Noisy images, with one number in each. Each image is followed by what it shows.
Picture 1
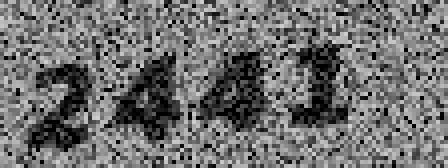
2441
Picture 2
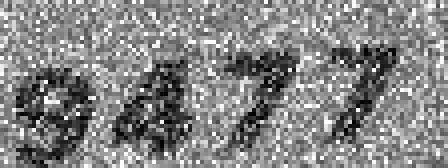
9477
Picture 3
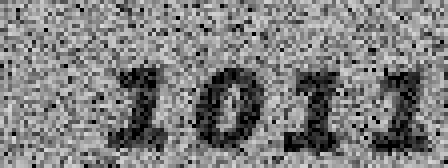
1011
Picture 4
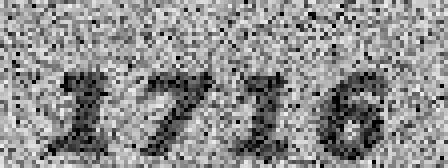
1716
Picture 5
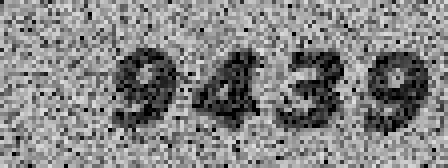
9439
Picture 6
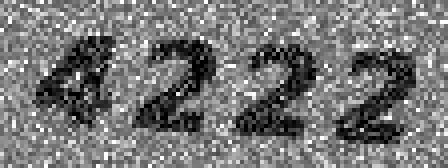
4222
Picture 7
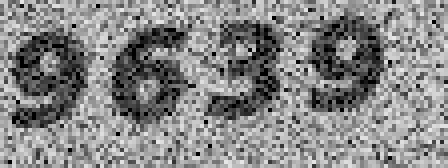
9639
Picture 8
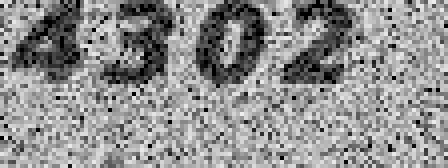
4302
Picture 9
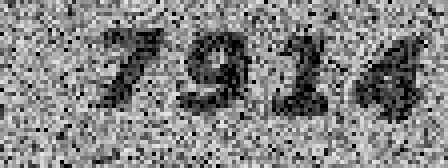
7914
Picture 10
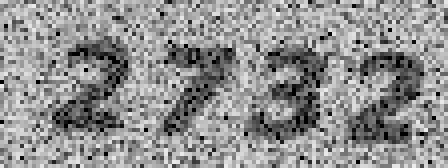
2732
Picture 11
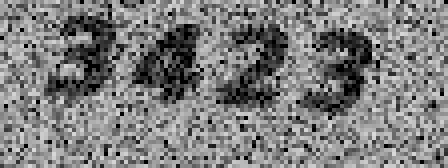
3423
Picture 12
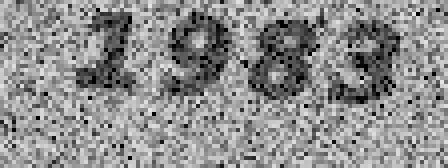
1983
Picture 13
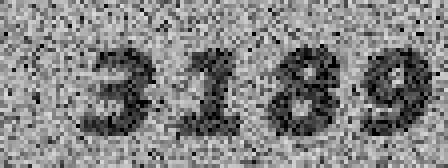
3189
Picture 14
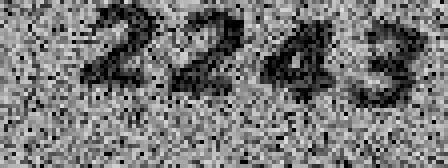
2243
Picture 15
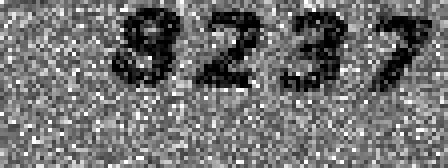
8237
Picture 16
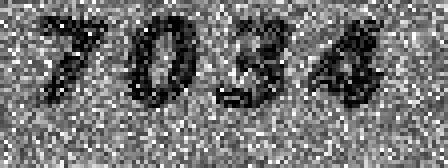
7034
